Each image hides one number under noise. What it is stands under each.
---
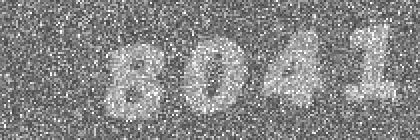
8041
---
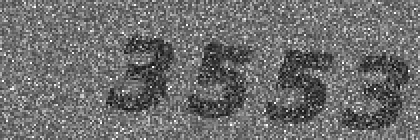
3553
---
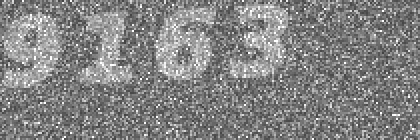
9163
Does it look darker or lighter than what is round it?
lighter
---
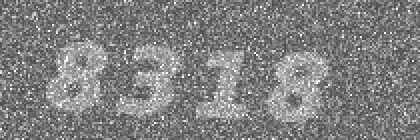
8318
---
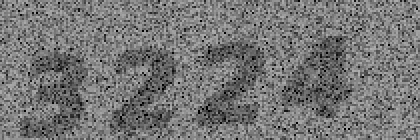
3224
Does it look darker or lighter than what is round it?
darker
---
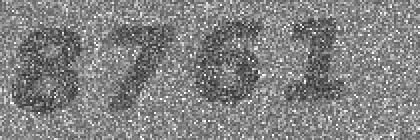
8761
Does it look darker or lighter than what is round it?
darker
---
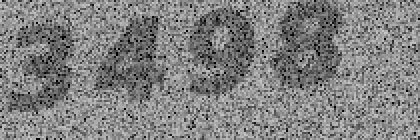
3498
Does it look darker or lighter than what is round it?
darker
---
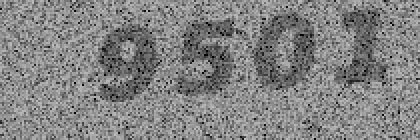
9501
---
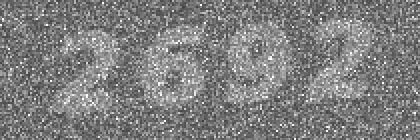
2692
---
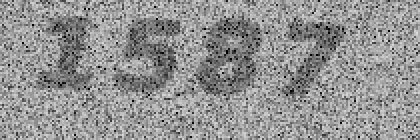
1587
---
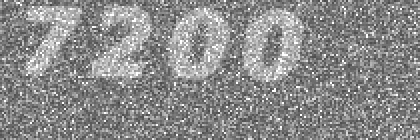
7200
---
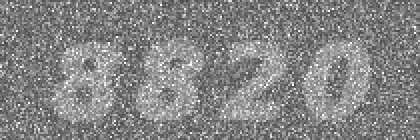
8820
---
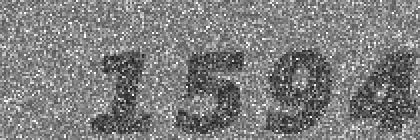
1594
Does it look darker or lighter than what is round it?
darker
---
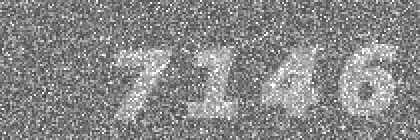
7146
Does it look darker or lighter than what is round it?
lighter
